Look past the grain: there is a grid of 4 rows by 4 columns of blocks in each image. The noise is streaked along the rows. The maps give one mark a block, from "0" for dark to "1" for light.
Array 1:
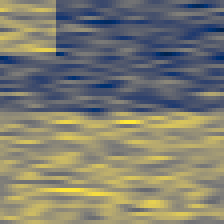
1 0 0 0
0 0 0 0
1 1 1 1
1 1 1 1
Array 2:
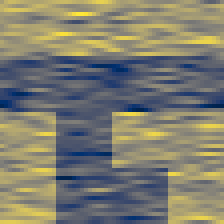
1 1 1 1
0 0 0 0
1 0 1 1
1 0 0 1
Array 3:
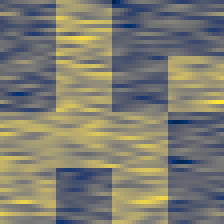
0 1 0 0
0 1 0 1
1 1 1 0
1 0 1 0
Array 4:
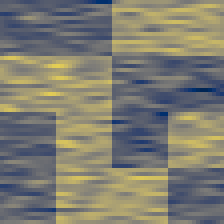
0 0 1 1
1 1 0 0
0 1 0 1
0 1 1 0
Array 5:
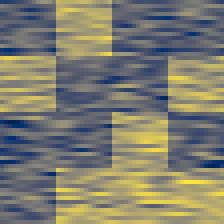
0 1 0 0
1 0 0 1
0 0 1 0
0 1 1 1
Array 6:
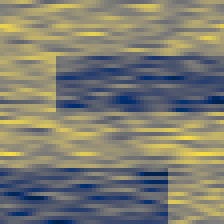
1 1 1 1
1 0 0 0
1 1 1 1
0 0 0 1
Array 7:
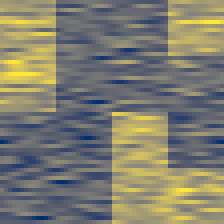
1 0 0 1
1 0 0 0
0 0 1 0
0 0 1 1
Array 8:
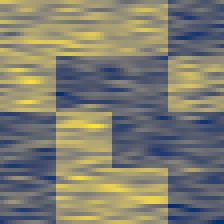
1 1 1 0
1 0 0 1
0 1 0 0
0 1 1 0
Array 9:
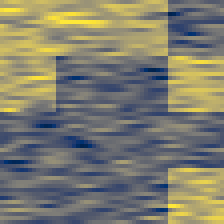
1 1 1 0
1 0 0 1
0 0 0 0
0 0 0 1
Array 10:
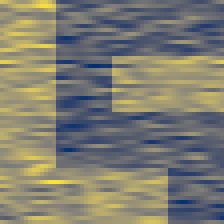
1 0 0 0
1 0 1 1
1 0 0 0
1 1 1 0
